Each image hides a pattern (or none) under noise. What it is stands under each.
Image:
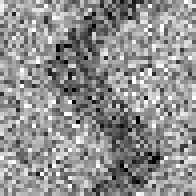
a wavy band
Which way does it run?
top to bottom
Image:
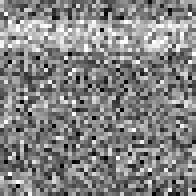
one horizontal stripe
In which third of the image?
top
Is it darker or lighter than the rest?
lighter
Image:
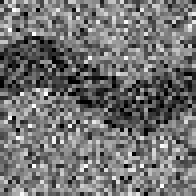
a wavy band
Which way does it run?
left to right
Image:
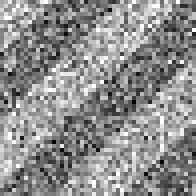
diagonal stripes
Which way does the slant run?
bottom left to top right
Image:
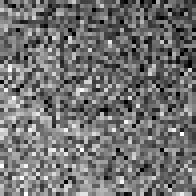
a smooth slope
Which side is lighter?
bottom left
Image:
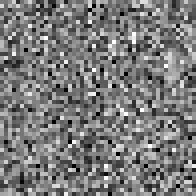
only noise
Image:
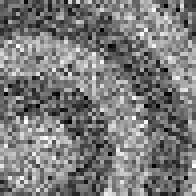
rings round one point
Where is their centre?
bottom left
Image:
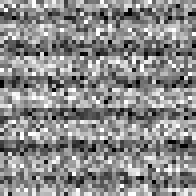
horizontal stripes
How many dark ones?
6
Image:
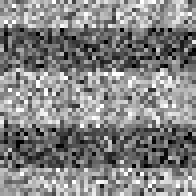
horizontal stripes
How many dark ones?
2
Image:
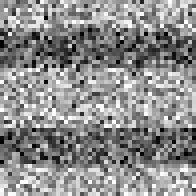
horizontal stripes
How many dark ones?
2
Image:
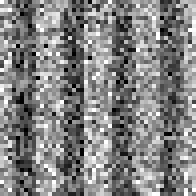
vertical stripes
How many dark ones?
4
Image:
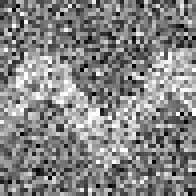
a wavy band
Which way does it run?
left to right
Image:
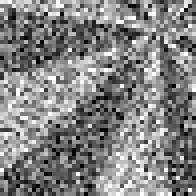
spokes from one point
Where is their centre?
top right
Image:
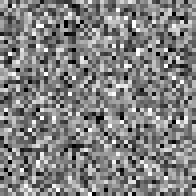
only noise
